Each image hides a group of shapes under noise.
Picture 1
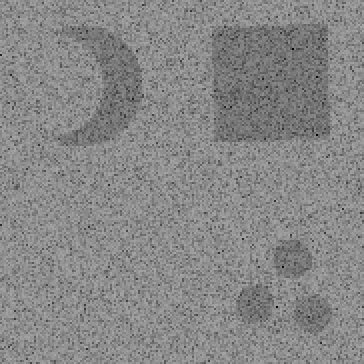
top left: dark crescent; top right: dark square; bottom right: dark three dots
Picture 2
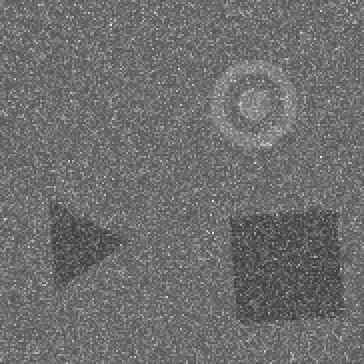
top right: light bullseye; bottom left: dark triangle; bottom right: dark square
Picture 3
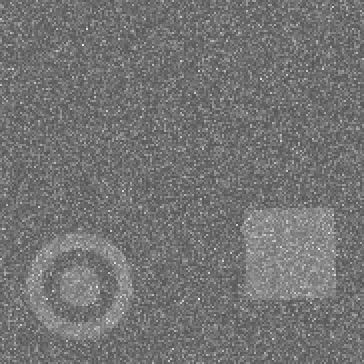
bottom left: light bullseye; bottom right: light square
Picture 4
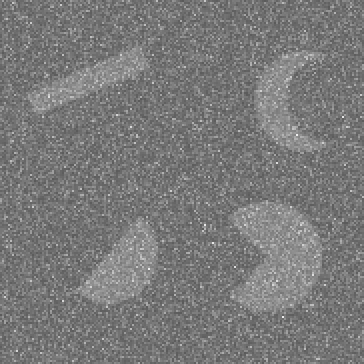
top left: light bar; top right: light crescent; bottom left: light half disc; bottom right: light disc with a wedge cut out
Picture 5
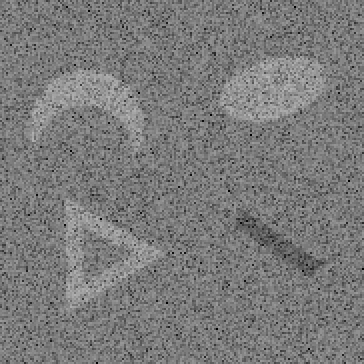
top left: light crescent; top right: light ellipse; bottom left: light triangle frame; bottom right: dark bar
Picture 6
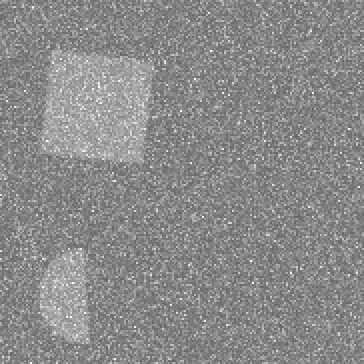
top left: light square; bottom left: light half disc
